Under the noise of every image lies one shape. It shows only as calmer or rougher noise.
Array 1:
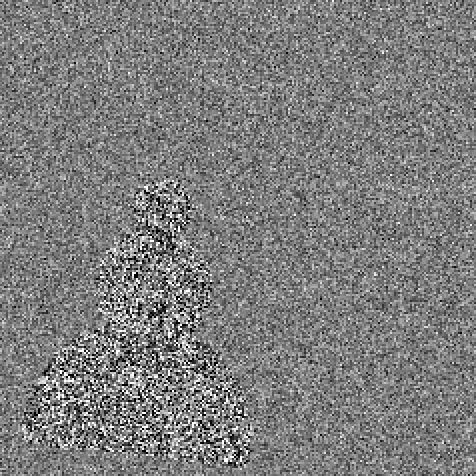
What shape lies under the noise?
chess pawn
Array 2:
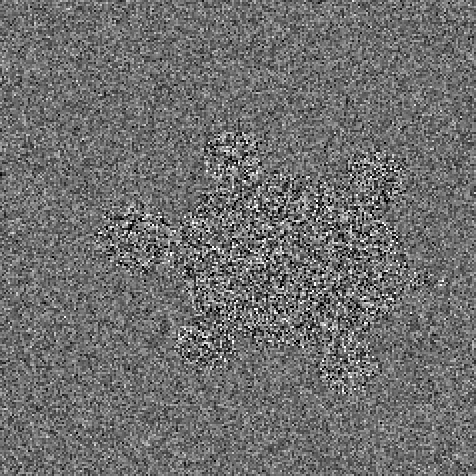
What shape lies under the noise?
turtle
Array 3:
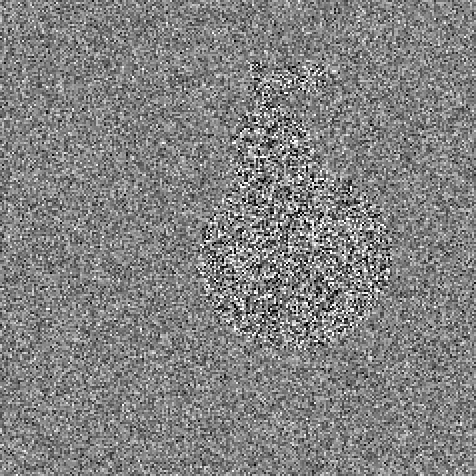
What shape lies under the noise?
pear
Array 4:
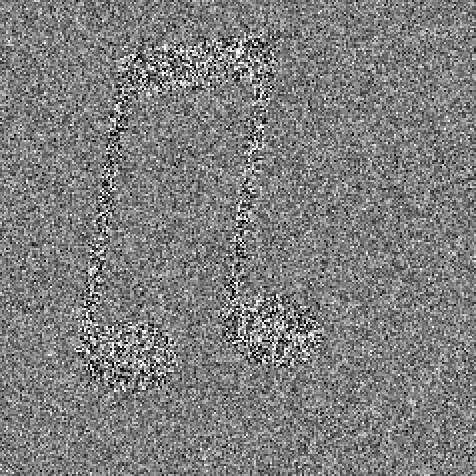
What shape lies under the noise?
pair of musical notes
